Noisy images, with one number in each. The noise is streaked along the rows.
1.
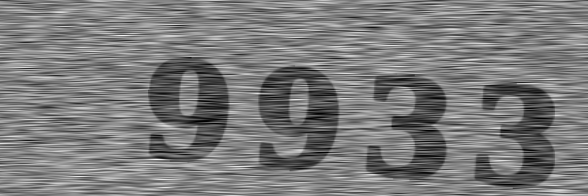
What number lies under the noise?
9933
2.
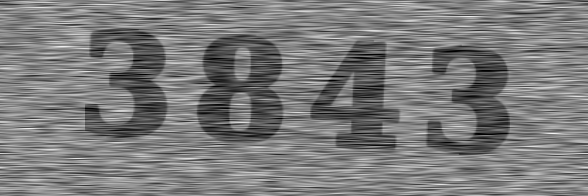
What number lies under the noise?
3843
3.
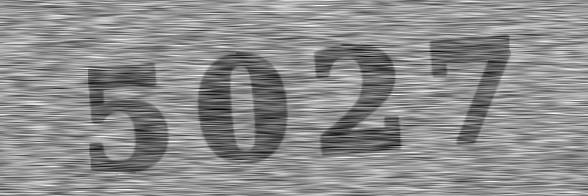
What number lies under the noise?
5027
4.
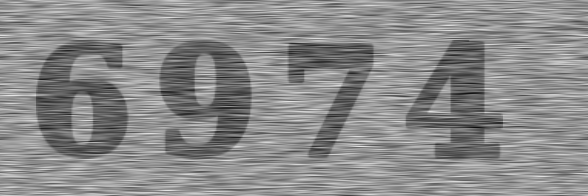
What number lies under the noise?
6974
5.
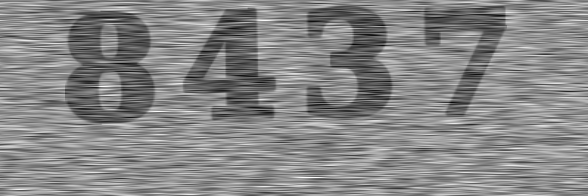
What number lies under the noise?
8437
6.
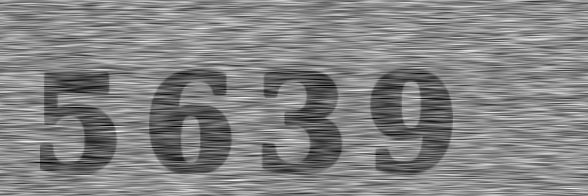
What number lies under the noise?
5639
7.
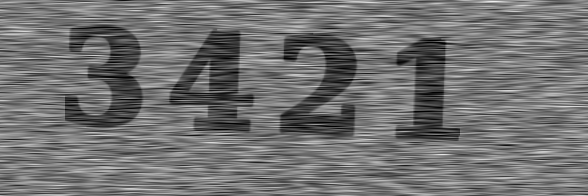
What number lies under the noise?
3421
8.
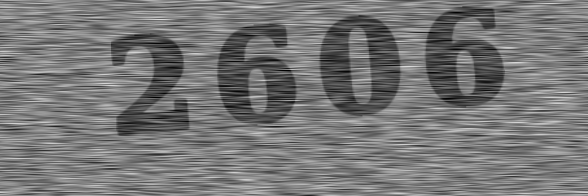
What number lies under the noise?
2606
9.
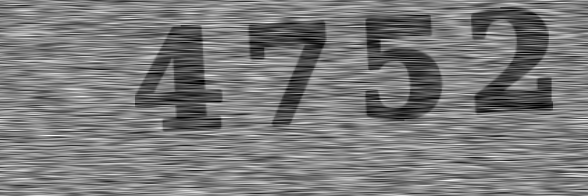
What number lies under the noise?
4752
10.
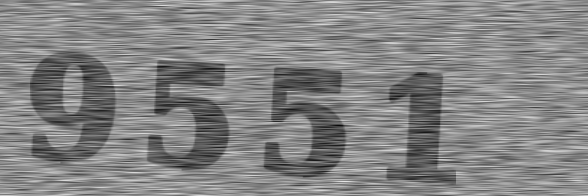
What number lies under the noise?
9551
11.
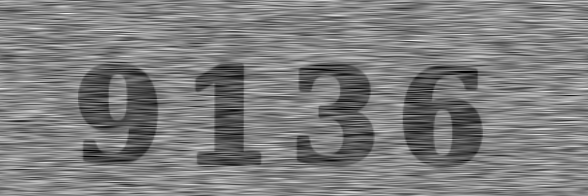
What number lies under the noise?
9136
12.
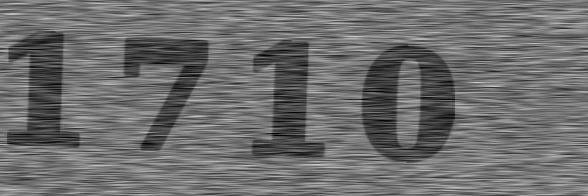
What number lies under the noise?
1710
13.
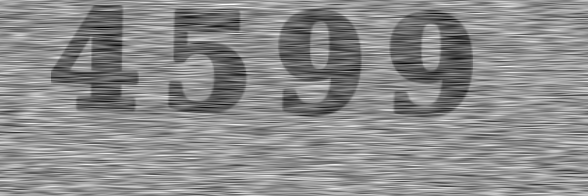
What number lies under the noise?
4599
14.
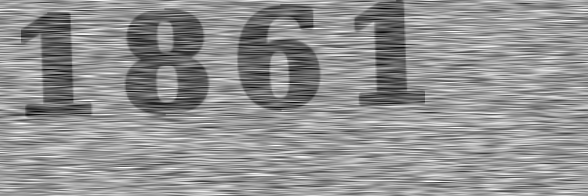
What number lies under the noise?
1861
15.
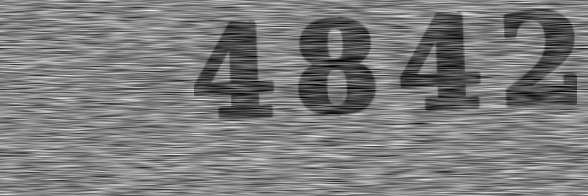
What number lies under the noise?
4842
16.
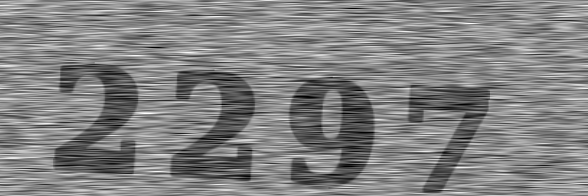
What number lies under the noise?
2297
